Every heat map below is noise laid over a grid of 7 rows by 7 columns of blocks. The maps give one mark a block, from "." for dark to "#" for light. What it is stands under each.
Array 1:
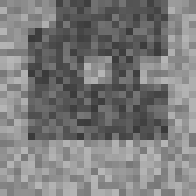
# # . . . . #
# . . . . . #
# . . # . # #
# . . . . . #
# . . . . . #
# # # # # # #
# # # # # # #
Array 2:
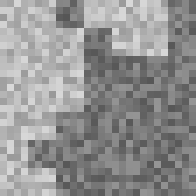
# # . # # # .
# # # . # # .
# # # . . . .
# # # . . . .
# # . . . . .
# . . . . . .
# # . . . . .
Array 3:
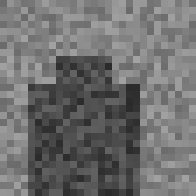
# # # # # # #
# # # # # # #
# # . . # # #
# . . . . # #
# . . . . # #
# . . . . # #
# . . . . # #
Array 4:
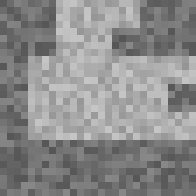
. . # # # . .
. . # # . . .
. # # # # # #
. # # # # # .
. # # # # # #
. . . . . . .
. . . . . . .
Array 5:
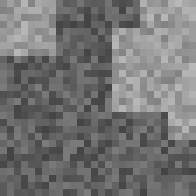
# # . . . # #
# # . . # # #
. . . . # # #
. . . . # # #
. . . . . . #
. . . . . . .
. . . . . . .
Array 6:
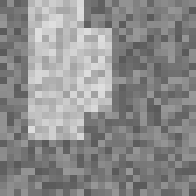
. # # . . . .
. # # # . . .
. # # # . . .
. # # # . . .
. # # . . . .
. . . . . . .
. . . . . . .
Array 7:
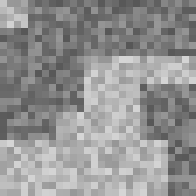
# . . . . . .
. . . . . . .
. . . # # # #
. . . # # . .
. . # # # . .
# # # # # # .
# # # # # # .
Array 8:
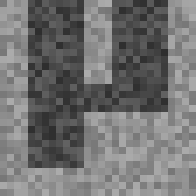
# . . # . . #
# . . # . . #
# . . # . . #
# . . . . . #
# . . # # # #
# . . # # # #
# # # # # # #
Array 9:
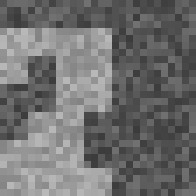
. . . . . . .
# # # # . . .
# . # # . . .
. . # # . . .
. # # . . . .
# # # . . . .
# # # # . . .
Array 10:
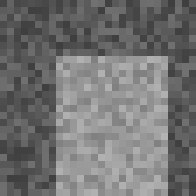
. . . . . . .
. . . . . . .
. . # # # # .
. . # # # # .
. . # # # # .
. . # # # # .
. . # # # # .
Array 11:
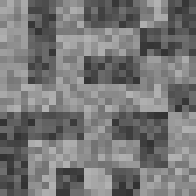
# . # . . # .
# . # # # . .
# . # . . # #
# # # # # # .
. . . # . . #
. # # # # . #
. # . # . # #
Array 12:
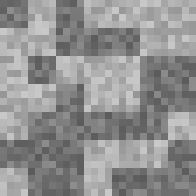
. # . # # # #
# # . . . # #
# . # # # . .
# # . # # . .
# . . . . . #
. . . # # # .
# . . # . . .
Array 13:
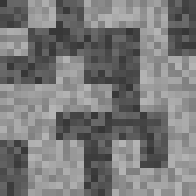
. # . # # # .
# . . . . # .
. . # . . # #
# # # # . # #
# # . . . . #
. # # . # . #
. # # . # # #
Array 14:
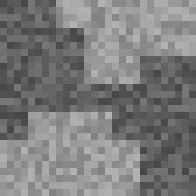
. . # # # # #
. . . # # # #
. . . # # . .
. . . . . . .
. # # # . . .
# # # # # . .
# # # # # . .
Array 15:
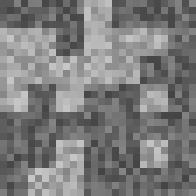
. . . # . . .
# # . # # # .
# # # # # . .
# . # . . # .
. . . . . . .
. . # . . # .
. # # . . . .
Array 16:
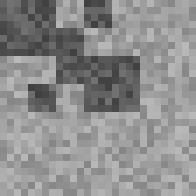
. . # . # # #
. . . # # # #
# # . . . # #
# . # . . # #
# # # # # # #
# # # # # # #
# # # # # # #
